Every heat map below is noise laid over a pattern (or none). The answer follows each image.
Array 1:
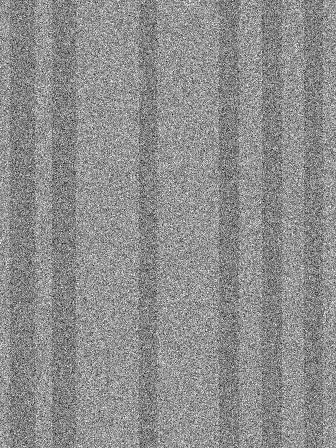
bands of columns
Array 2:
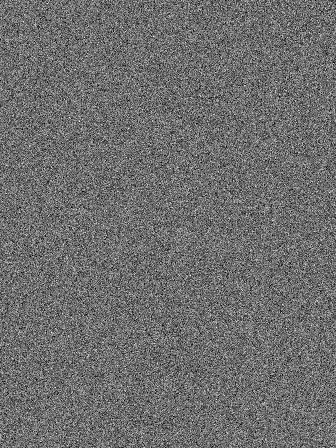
only noise
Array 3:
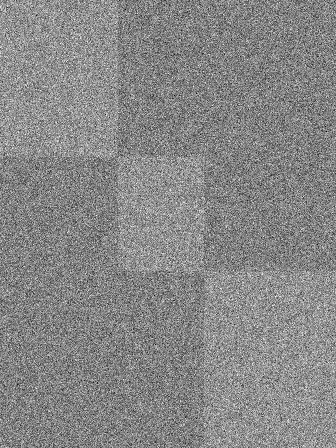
blocks along the diagonal
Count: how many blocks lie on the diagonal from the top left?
3
